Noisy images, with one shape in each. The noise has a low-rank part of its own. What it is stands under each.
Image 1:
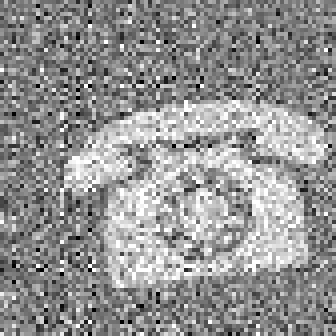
telephone
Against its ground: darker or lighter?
lighter
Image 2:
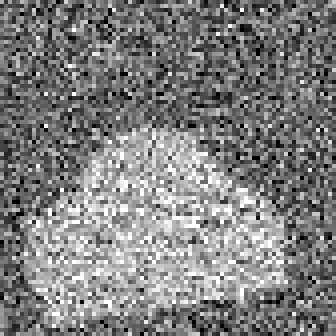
cloud
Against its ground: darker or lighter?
lighter
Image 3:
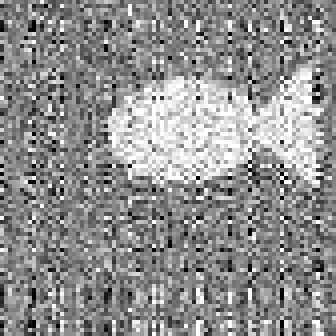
fish
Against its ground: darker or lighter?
lighter
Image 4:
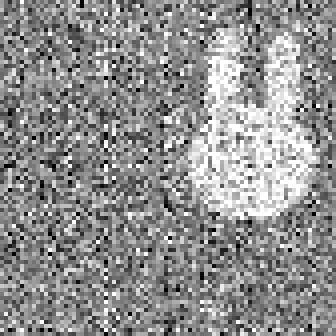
rabbit's head
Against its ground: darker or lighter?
lighter
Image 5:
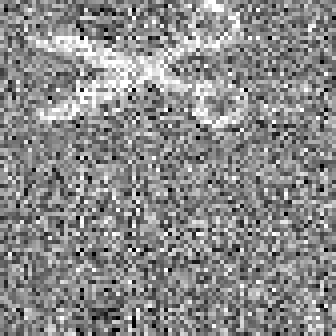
pair of scissors
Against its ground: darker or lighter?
lighter
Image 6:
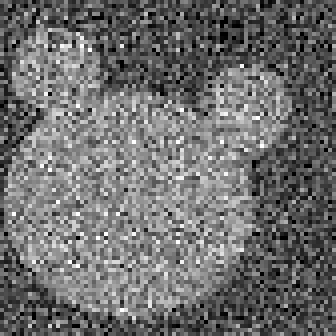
bear's head
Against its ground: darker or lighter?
lighter
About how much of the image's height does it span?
nearly all
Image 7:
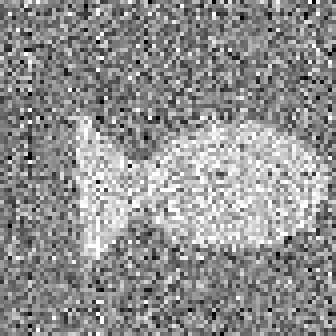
fish
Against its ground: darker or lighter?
lighter
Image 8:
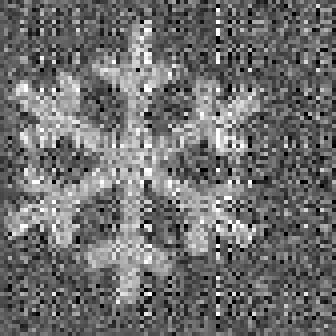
snowflake
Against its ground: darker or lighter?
lighter
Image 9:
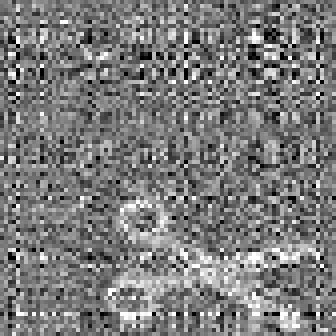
pair of scissors
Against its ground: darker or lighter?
lighter
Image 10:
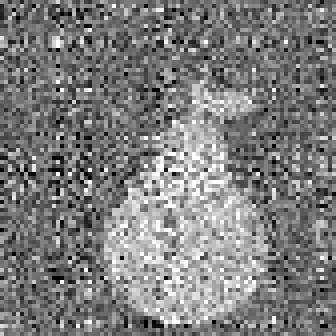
pear
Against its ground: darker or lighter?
lighter
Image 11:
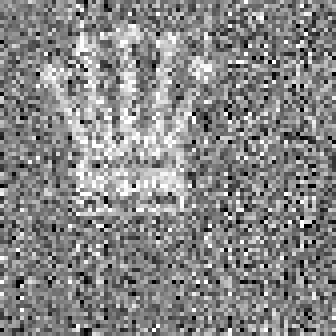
chess queen
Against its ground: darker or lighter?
lighter
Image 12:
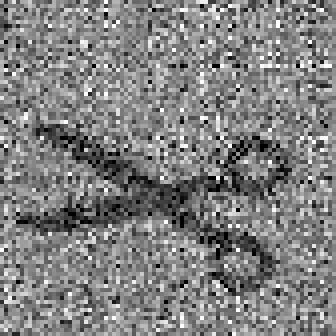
pair of scissors
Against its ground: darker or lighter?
darker
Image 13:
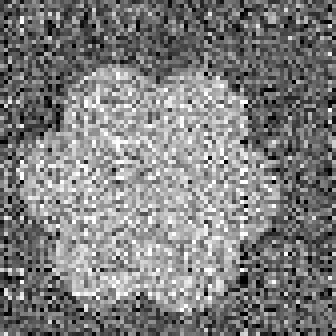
flower
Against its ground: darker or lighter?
lighter
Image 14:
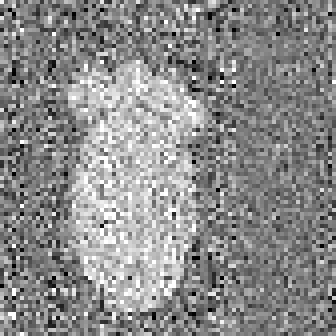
footprint
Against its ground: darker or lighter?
lighter
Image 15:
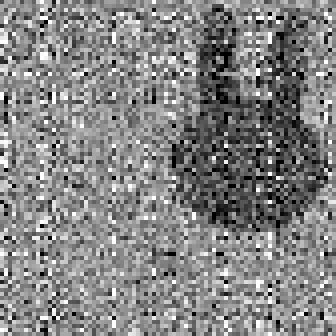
rabbit's head
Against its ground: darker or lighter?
darker
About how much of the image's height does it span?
two thirds
